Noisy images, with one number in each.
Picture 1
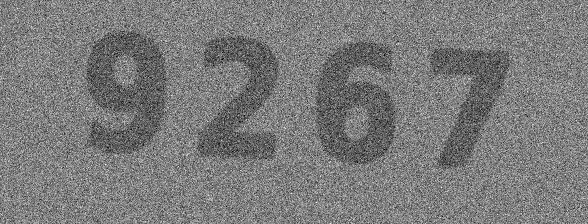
9267
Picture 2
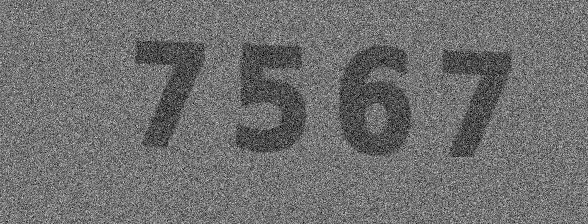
7567
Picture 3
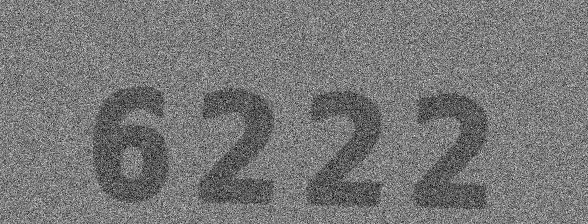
6222
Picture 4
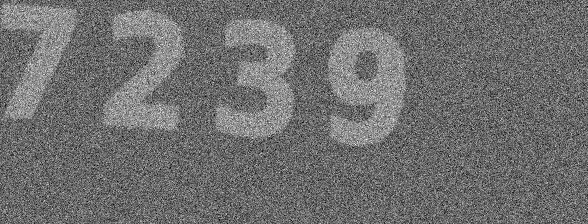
7239
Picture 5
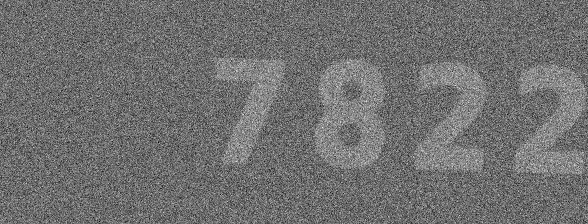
7822
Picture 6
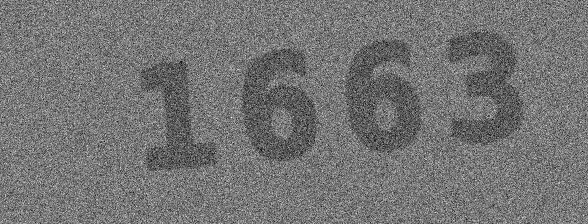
1663
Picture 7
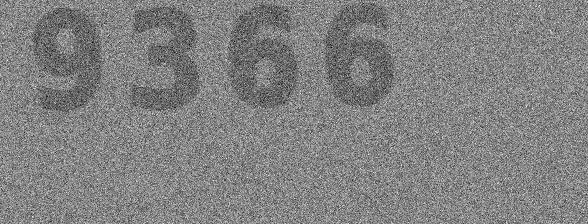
9366
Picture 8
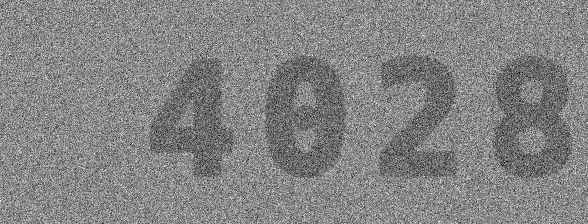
4028
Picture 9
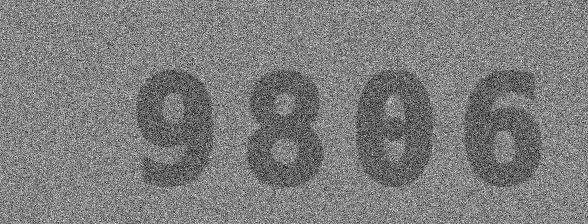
9806
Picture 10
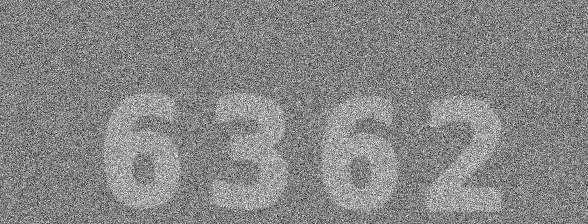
6362
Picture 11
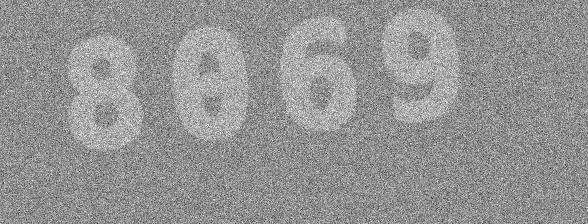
8069
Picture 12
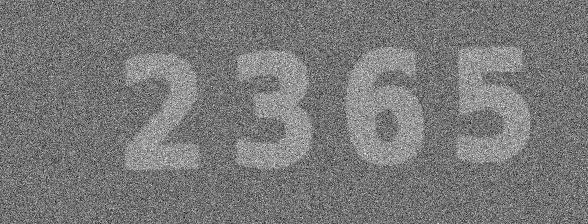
2365
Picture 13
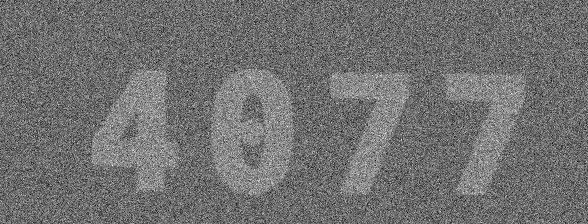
4077
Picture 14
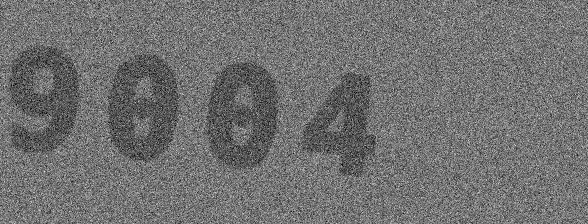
9004
